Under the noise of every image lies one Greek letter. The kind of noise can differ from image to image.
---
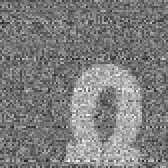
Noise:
rows of uneven size
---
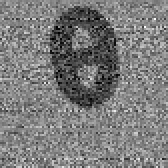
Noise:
rows of uneven size
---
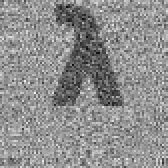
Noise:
low rank plus noise
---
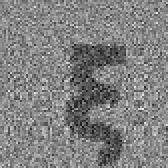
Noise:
low rank plus noise
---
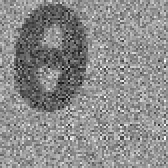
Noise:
low rank plus noise
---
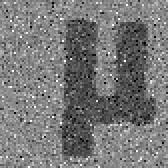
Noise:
heavy tails
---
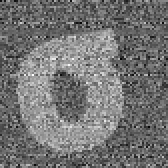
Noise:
rows of uneven size
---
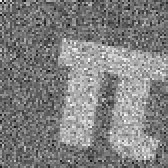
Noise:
low rank plus noise
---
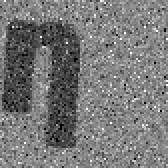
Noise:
heavy tails
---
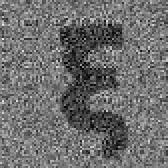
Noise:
low rank plus noise
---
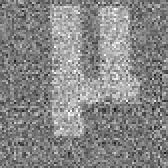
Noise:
low rank plus noise
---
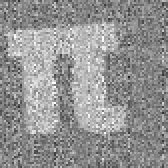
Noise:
columns of uneven size
